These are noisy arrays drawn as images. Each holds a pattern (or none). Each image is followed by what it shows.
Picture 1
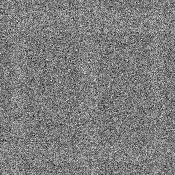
bands of rows crossing bands of columns
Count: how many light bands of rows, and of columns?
2 and 3
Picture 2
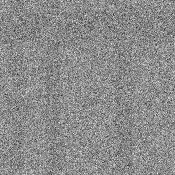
bands of rows crossing bands of columns
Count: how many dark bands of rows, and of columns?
1 and 3
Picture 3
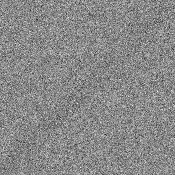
a diagonal band
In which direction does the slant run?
bottom left to top right
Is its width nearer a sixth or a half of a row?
a sixth
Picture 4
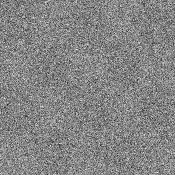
a checkerboard
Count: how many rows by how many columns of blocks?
4 by 5
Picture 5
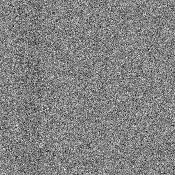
one band of columns
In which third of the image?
left
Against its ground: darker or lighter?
darker
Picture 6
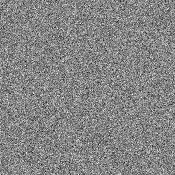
only noise
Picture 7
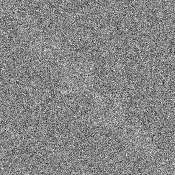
blocks along the diagonal
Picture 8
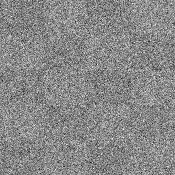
a checkerboard
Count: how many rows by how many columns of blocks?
5 by 4
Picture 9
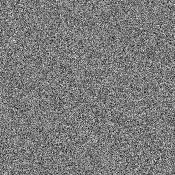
only noise
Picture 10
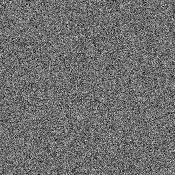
only noise
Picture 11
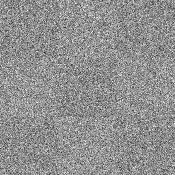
a checkerboard
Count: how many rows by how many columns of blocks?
3 by 3
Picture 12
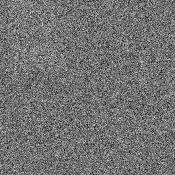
one block
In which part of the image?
top left
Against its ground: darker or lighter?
lighter
